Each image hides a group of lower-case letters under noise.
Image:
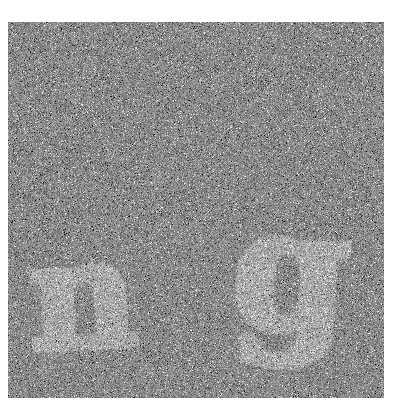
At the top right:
nothing
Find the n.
bottom left
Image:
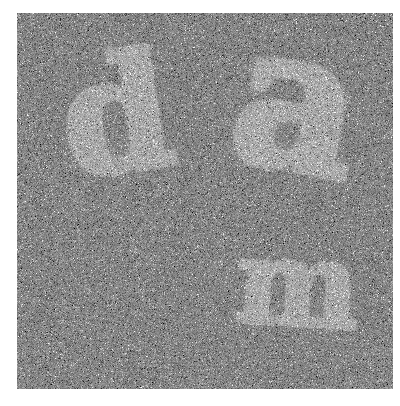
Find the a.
top right
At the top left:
d
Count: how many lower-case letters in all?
3
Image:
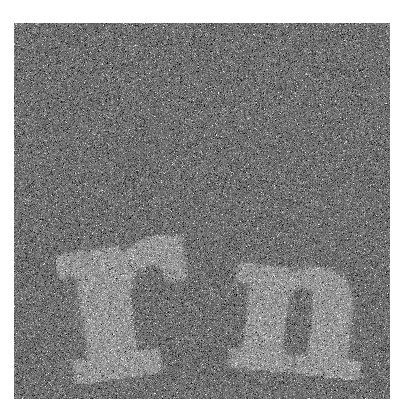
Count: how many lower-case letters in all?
2
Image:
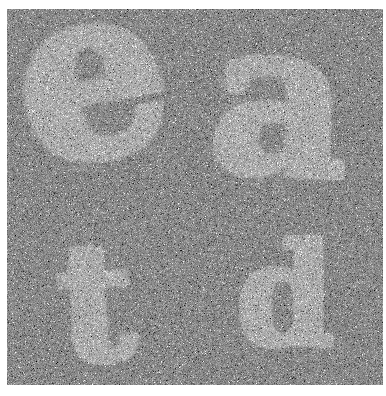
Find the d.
bottom right
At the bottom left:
t
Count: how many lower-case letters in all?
4
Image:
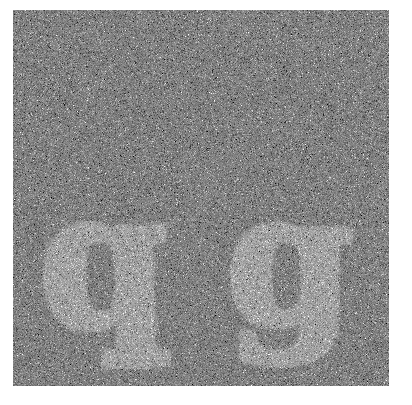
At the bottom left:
q
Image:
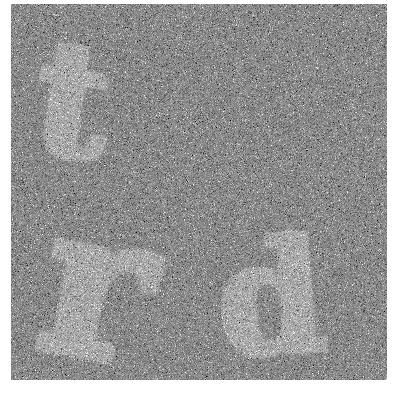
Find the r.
bottom left
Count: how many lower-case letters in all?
3
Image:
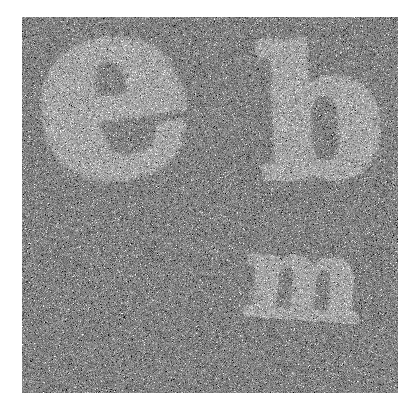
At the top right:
b
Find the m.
bottom right
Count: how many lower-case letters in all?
3
